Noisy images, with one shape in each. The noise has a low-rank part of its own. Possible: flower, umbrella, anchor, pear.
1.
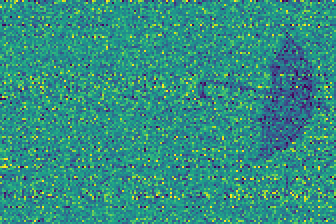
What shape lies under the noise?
umbrella
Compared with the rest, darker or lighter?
darker
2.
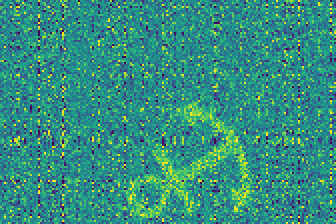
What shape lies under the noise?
anchor
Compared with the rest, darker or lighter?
lighter
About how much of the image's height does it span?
half
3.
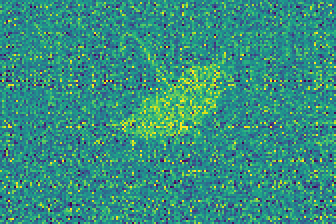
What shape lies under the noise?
umbrella
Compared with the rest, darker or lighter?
lighter
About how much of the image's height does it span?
half
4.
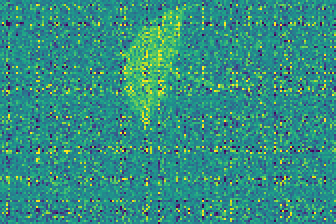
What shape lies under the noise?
umbrella
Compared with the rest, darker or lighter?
lighter
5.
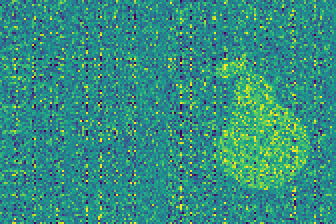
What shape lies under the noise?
pear
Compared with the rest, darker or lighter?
lighter
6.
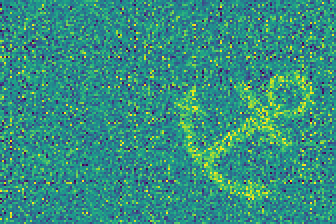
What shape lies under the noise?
anchor
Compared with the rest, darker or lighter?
lighter
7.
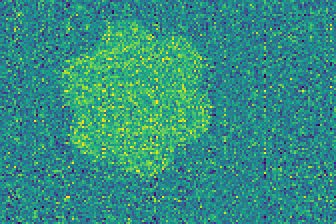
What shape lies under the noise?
flower
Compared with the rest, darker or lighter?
lighter
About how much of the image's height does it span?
two thirds
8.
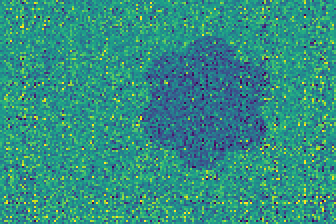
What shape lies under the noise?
flower
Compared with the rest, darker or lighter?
darker
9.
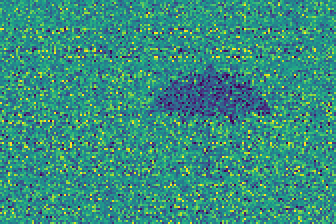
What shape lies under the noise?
umbrella
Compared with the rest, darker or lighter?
darker
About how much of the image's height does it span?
half
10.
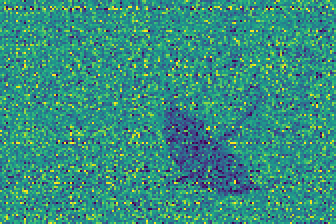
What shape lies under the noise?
umbrella
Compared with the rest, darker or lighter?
darker
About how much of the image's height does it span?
half
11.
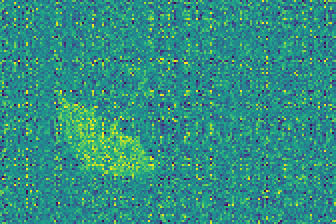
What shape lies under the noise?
umbrella
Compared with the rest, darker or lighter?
lighter
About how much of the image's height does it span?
half
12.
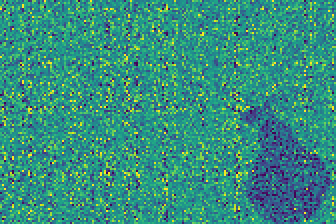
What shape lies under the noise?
pear
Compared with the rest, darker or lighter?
darker
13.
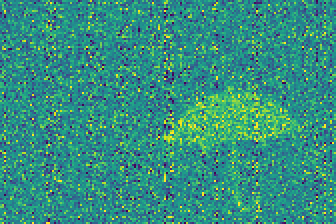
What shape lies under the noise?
umbrella
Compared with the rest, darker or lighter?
lighter
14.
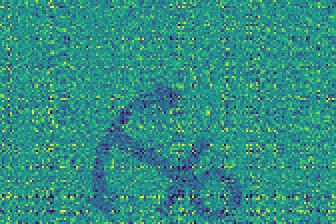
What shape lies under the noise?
anchor
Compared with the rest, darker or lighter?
darker
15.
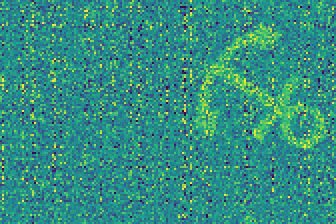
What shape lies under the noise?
anchor
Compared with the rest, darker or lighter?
lighter
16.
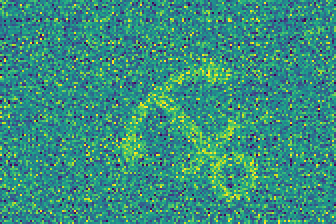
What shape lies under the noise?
anchor
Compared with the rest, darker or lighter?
lighter
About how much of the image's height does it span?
two thirds
